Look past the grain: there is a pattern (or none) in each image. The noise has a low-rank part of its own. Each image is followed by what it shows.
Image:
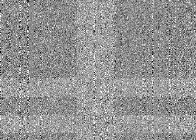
bands of rows crossing bands of columns
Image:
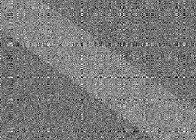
a diagonal band
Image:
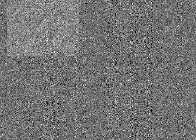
one block
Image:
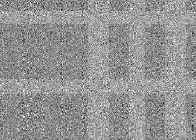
bands of rows crossing bands of columns
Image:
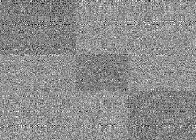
blocks along the diagonal
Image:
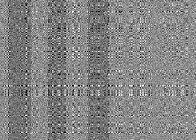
bands of columns
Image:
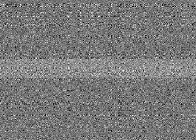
one band of rows
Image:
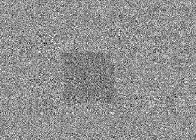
one block
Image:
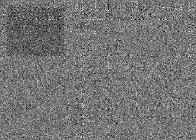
one block
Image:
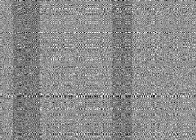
bands of columns
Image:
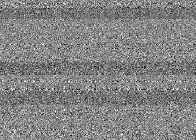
bands of rows
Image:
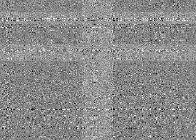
bands of rows crossing bands of columns
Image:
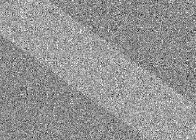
a diagonal band
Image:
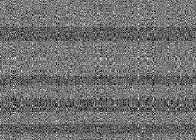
bands of rows
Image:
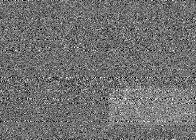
one block
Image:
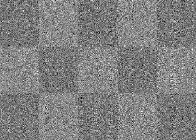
a checkerboard
